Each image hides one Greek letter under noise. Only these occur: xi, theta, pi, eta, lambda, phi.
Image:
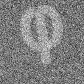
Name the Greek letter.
phi
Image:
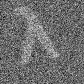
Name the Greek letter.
lambda
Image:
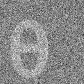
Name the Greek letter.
theta
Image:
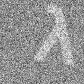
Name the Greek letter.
lambda
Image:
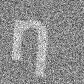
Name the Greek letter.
eta
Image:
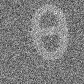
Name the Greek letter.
theta
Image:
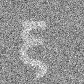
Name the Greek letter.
xi
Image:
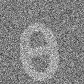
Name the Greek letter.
theta
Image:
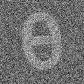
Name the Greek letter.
theta
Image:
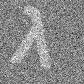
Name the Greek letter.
lambda
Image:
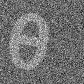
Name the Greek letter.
theta
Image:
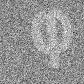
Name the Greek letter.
phi
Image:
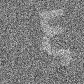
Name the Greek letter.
xi
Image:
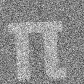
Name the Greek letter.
pi
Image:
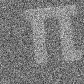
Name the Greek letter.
pi
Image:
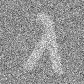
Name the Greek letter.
lambda
